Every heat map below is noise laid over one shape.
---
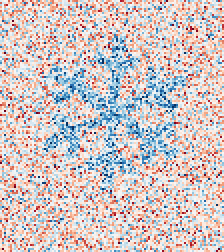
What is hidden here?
blue snowflake
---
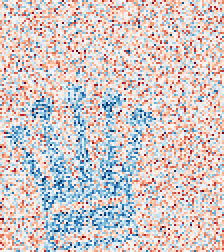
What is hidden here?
blue chess queen
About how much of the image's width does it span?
two thirds
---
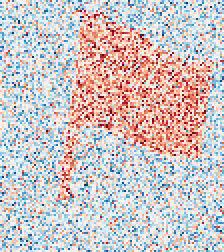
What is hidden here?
red flag
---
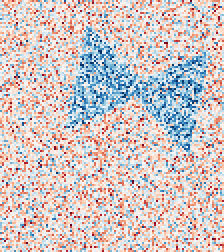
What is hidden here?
blue bow tie
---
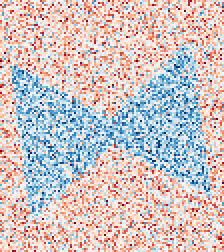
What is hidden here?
blue bow tie
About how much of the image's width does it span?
nearly all
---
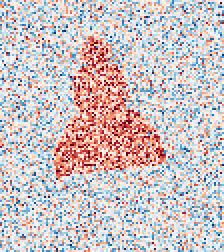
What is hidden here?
red chess pawn
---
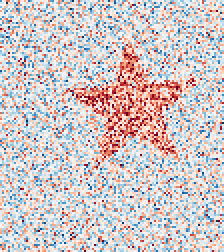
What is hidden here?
red star
